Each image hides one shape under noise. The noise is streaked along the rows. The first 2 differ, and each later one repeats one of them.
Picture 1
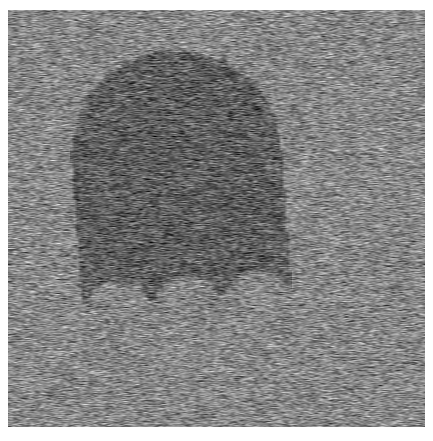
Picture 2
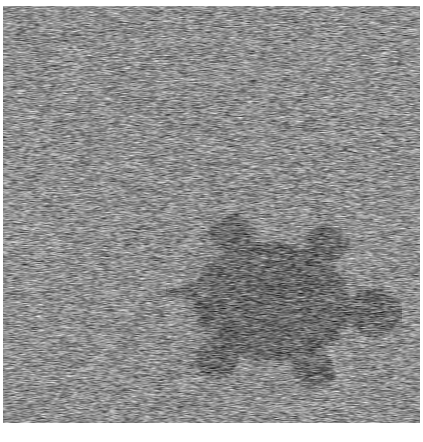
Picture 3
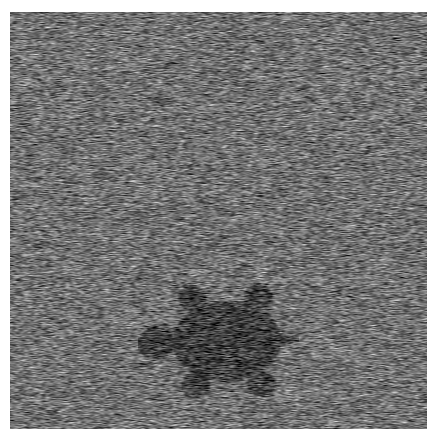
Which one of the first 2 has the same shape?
2
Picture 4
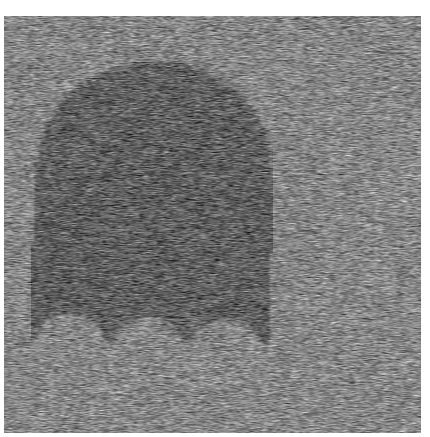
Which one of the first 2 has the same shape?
1
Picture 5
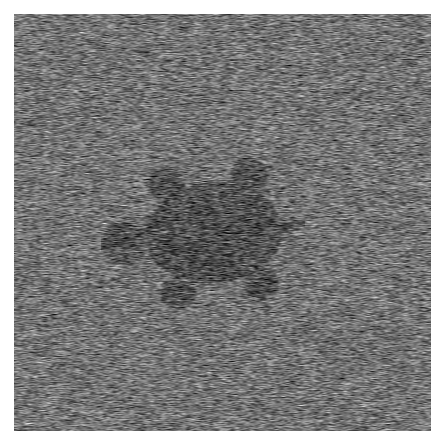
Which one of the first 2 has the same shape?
2
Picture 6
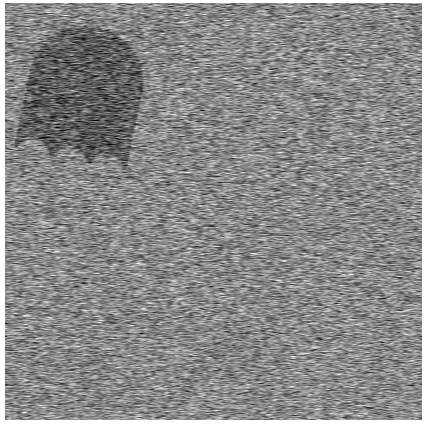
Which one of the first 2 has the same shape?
1
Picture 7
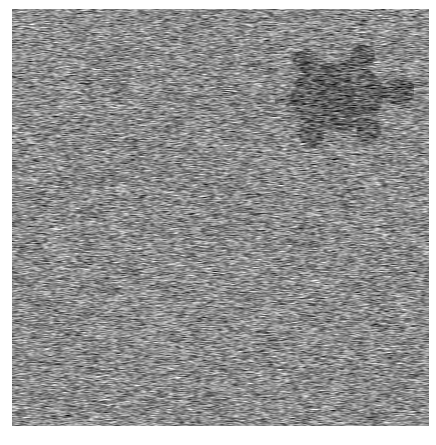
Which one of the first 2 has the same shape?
2
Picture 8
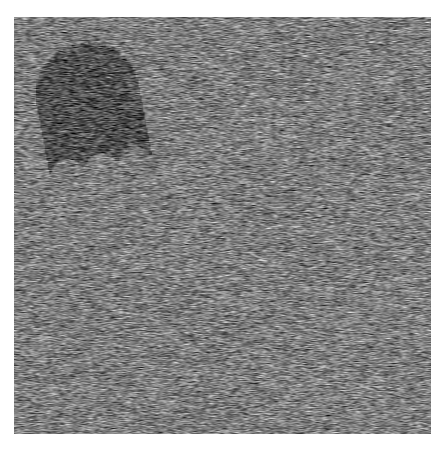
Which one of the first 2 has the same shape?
1
